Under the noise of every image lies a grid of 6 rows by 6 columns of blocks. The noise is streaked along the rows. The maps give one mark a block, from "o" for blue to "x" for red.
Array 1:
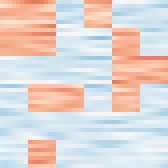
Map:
xxoxoo
xxooxo
ooooxx
oxxoxo
oooooo
oxoooo
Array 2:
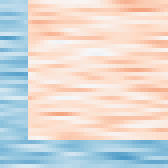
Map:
oxxxxx
oxxxxx
oxxxxx
oxxxxx
oxxxxx
oooooo
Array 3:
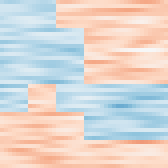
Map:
ooxxxx
oooxxx
oooxxx
oxoooo
xxxooo
xxxxxx
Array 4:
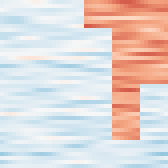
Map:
oooxxx
ooooxx
ooooxx
ooooxo
ooooxo
oooooo
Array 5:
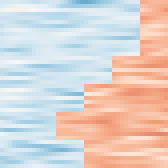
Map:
ooooox
ooooox
ooooxx
oooxxx
ooxxxx
oooxxx
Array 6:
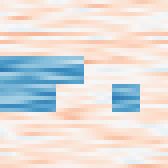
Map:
xxxxxx
xxxxxx
oooxxx
ooxxox
xxxxxx
xxxxxx
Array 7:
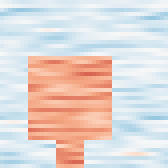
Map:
oooooo
oooooo
oxxxoo
oxxxoo
oxxxoo
ooxooo
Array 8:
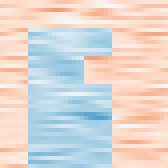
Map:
xxxxxx
xoooxx
xooxxx
xoooxx
xoooxx
xoooxx
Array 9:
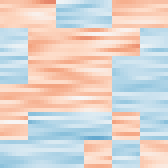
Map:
xxooxx
oxxxxo
oxxxoo
xxxxoo
xoooxo
oooxox
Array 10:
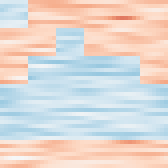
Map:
oxxxxx
xxoxxx
xoooox
oooooo
oooooo
xxxxxx
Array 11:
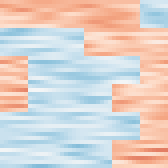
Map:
xxxxxo
oooxxx
xoooox
xoooxx
ooooox
ooooxx
